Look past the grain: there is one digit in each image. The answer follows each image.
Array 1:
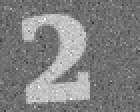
2
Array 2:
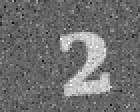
2
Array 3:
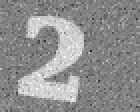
2
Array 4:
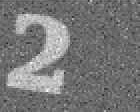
2
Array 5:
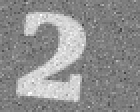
2
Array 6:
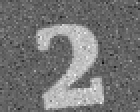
2
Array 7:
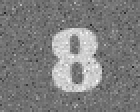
8
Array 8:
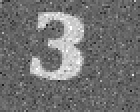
3
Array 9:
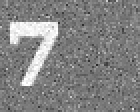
7
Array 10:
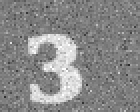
3
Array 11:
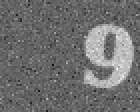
9
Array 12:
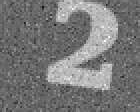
2
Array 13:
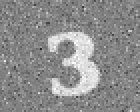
3
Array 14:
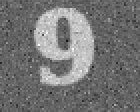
9
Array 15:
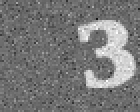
3
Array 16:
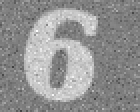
6
